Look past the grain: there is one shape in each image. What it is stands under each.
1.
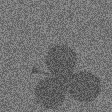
club
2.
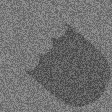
ghost
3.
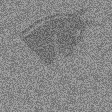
chess knight
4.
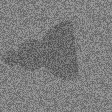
chess pawn
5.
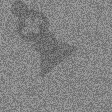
chess bishop
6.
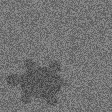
turtle
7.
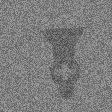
chess bishop
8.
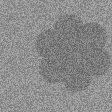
flower
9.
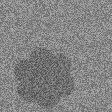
flower
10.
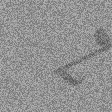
musical note
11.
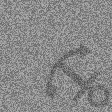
anchor
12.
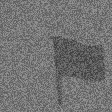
flag
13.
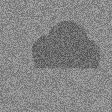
cloud
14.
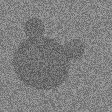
bear's head
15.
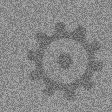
gear
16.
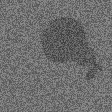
pear
